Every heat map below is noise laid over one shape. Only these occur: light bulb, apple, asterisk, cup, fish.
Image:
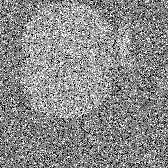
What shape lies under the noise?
apple
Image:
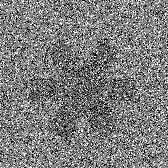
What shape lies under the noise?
asterisk
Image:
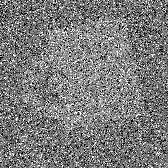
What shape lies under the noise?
cup
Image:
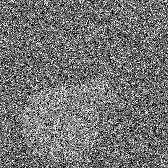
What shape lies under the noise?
light bulb
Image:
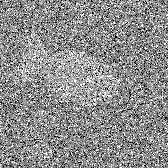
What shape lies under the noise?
fish
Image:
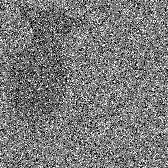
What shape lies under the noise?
fish
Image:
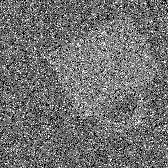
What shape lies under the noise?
cup
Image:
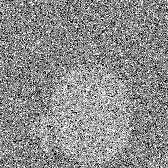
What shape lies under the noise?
apple
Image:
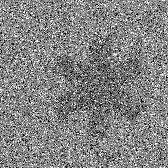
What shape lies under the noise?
asterisk
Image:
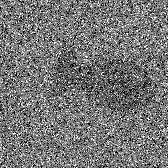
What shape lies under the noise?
fish
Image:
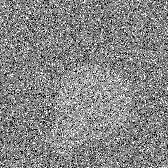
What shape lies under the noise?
light bulb
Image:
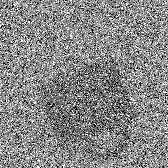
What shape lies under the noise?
cup
